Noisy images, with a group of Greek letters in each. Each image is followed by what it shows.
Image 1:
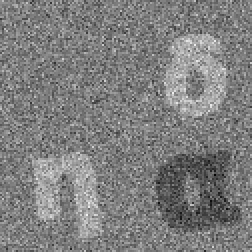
top right: light delta; bottom left: light eta; bottom right: dark alpha
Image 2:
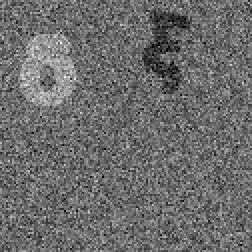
top left: light delta; top right: dark xi
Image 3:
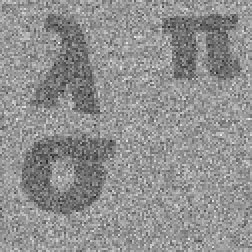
top left: dark lambda; top right: dark pi; bottom left: dark sigma
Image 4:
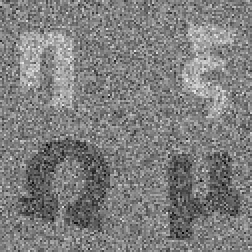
top left: light eta; top right: light xi; bottom left: dark omega; bottom right: dark mu
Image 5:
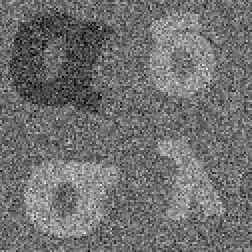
top left: dark alpha; top right: light delta; bottom left: light sigma; bottom right: light lambda
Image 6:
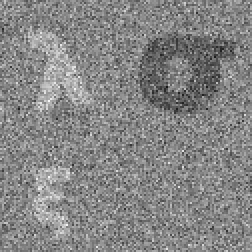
top left: light lambda; top right: dark sigma; bottom left: light xi
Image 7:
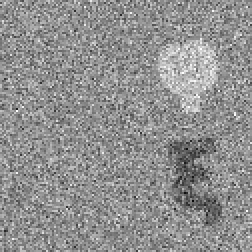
top right: light phi; bottom right: dark xi
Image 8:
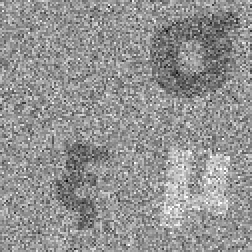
top right: dark sigma; bottom left: dark xi; bottom right: light mu
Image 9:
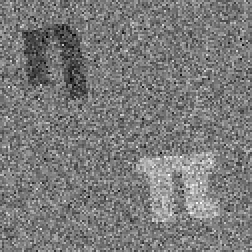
top left: dark eta; bottom right: light pi
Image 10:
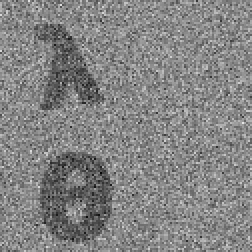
top left: dark lambda; bottom left: dark theta
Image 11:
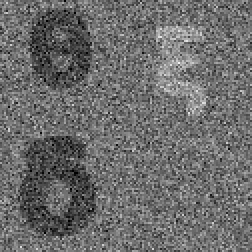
top left: dark theta; top right: light xi; bottom left: dark delta
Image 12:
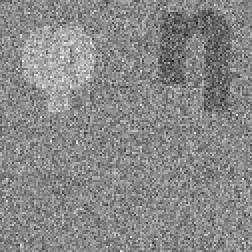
top left: light phi; top right: dark eta
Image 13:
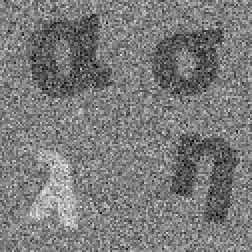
top left: dark alpha; top right: dark sigma; bottom left: light lambda; bottom right: dark eta
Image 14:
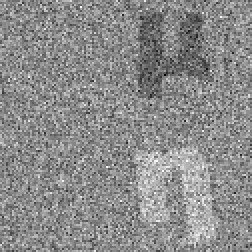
top right: dark mu; bottom right: light eta
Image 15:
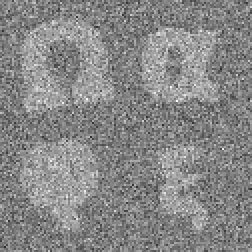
top left: light omega; top right: light alpha; bottom left: light phi; bottom right: light xi
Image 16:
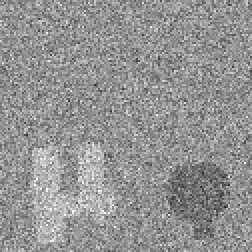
bottom left: light mu; bottom right: dark phi
